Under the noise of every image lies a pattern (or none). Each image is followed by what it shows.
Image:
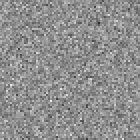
only noise
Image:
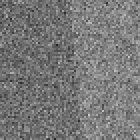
a sharp edge
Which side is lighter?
right
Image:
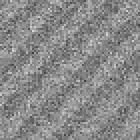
diagonal stripes
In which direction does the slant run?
bottom left to top right
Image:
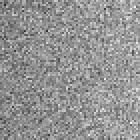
a smooth slope
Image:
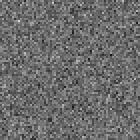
only noise
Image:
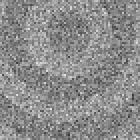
rings round one point
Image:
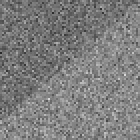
a sharp edge
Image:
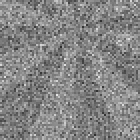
spokes from one point
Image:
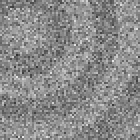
rings round one point
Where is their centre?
top left
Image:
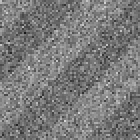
diagonal stripes
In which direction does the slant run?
bottom left to top right
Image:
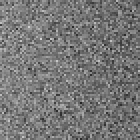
a smooth slope
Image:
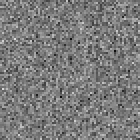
only noise
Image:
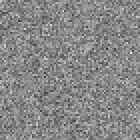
only noise
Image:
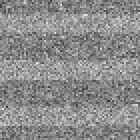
horizontal stripes
